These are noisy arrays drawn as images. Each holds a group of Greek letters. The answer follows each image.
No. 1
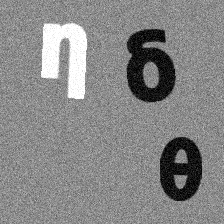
top left: light eta; top right: dark delta; bottom right: dark theta
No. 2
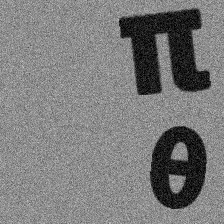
top right: dark pi; bottom right: dark theta
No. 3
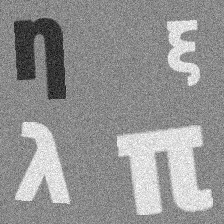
top left: dark eta; top right: light xi; bottom left: light lambda; bottom right: light pi
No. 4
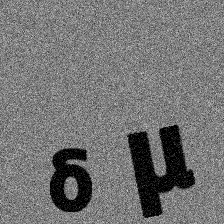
bottom left: dark delta; bottom right: dark mu
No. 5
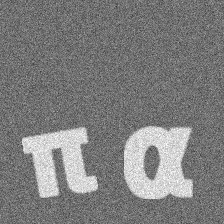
bottom left: light pi; bottom right: light alpha
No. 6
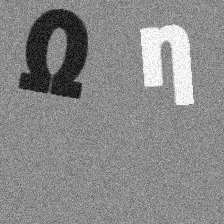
top left: dark omega; top right: light eta
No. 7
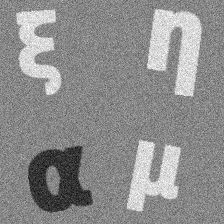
top left: light xi; top right: light eta; bottom left: dark alpha; bottom right: light mu
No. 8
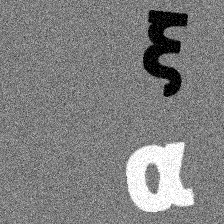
top right: dark xi; bottom right: light alpha
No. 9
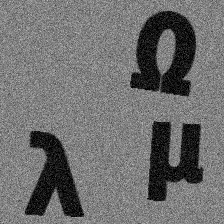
top right: dark omega; bottom left: dark lambda; bottom right: dark mu
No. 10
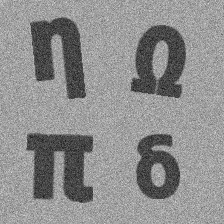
top left: dark eta; top right: dark omega; bottom left: dark pi; bottom right: dark delta
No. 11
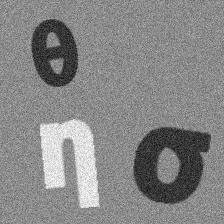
top left: dark theta; bottom left: light eta; bottom right: dark sigma
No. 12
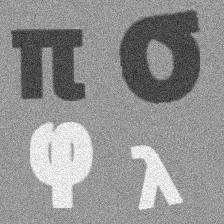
top left: dark pi; top right: dark sigma; bottom left: light phi; bottom right: light lambda
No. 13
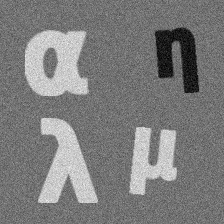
top left: light alpha; top right: dark eta; bottom left: light lambda; bottom right: light mu
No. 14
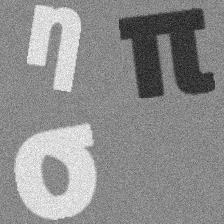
top left: light eta; top right: dark pi; bottom left: light sigma
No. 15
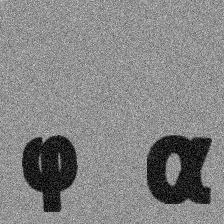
bottom left: dark phi; bottom right: dark alpha
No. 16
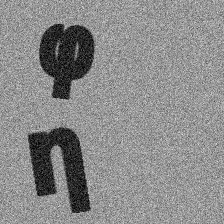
top left: dark phi; bottom left: dark eta
